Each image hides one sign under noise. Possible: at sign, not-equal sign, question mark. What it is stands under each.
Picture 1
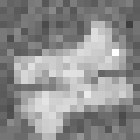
not-equal sign
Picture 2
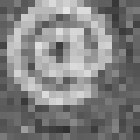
at sign
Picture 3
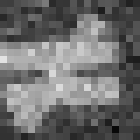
not-equal sign
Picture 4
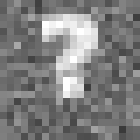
question mark
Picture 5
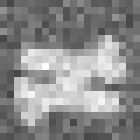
not-equal sign
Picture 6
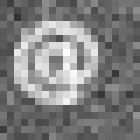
at sign
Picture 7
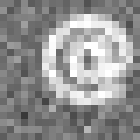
at sign
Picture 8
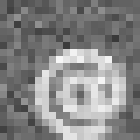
at sign
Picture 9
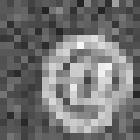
at sign
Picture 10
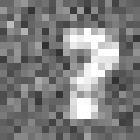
question mark
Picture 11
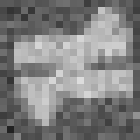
not-equal sign
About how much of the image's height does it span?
nearly all
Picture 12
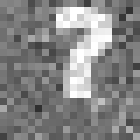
question mark
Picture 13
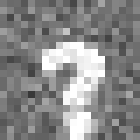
question mark
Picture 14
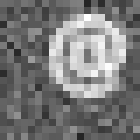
at sign
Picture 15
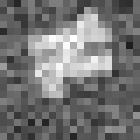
not-equal sign
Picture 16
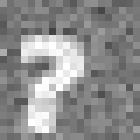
question mark
